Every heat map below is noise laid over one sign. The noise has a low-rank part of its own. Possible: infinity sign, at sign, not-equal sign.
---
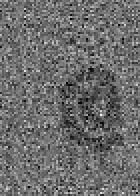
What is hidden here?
dark at sign
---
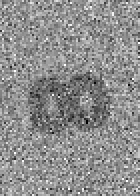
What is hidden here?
dark infinity sign
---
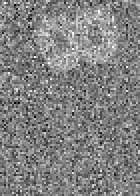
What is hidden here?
light infinity sign
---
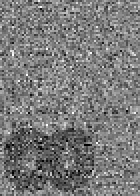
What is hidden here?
dark infinity sign
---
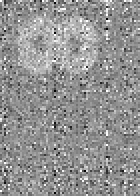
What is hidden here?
light infinity sign
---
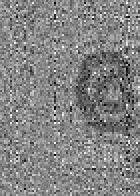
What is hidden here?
dark at sign, middle right
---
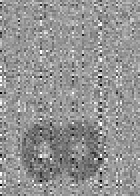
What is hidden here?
dark infinity sign
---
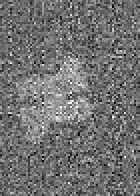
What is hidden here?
light not-equal sign
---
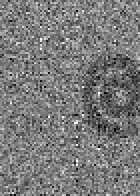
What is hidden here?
dark at sign, middle right
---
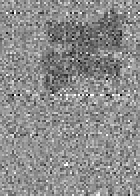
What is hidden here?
dark not-equal sign
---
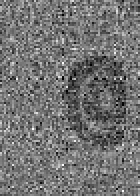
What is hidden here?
dark at sign
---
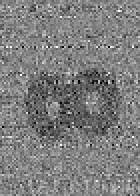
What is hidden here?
dark infinity sign
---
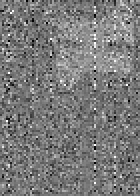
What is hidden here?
light not-equal sign
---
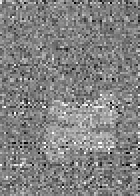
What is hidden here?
light not-equal sign
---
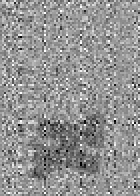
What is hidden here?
dark not-equal sign
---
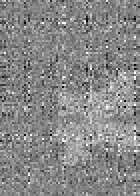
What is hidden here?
light not-equal sign
